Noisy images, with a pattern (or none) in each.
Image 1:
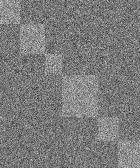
blocks along the diagonal
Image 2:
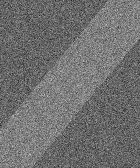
a diagonal band
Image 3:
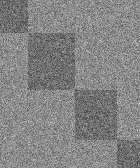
blocks along the diagonal
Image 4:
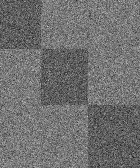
blocks along the diagonal
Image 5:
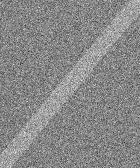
a diagonal band
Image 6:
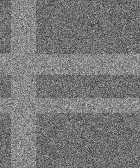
bands of rows crossing bands of columns
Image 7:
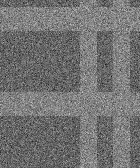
bands of rows crossing bands of columns
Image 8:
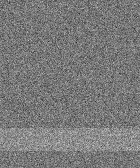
one band of rows
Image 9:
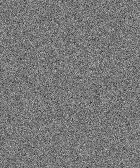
only noise
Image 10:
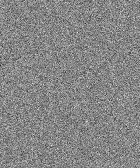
only noise
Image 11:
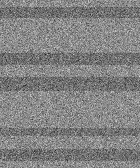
bands of rows
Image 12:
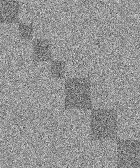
blocks along the diagonal
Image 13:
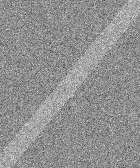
a diagonal band
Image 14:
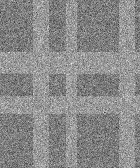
bands of rows crossing bands of columns
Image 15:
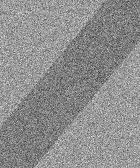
a diagonal band
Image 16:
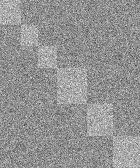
blocks along the diagonal
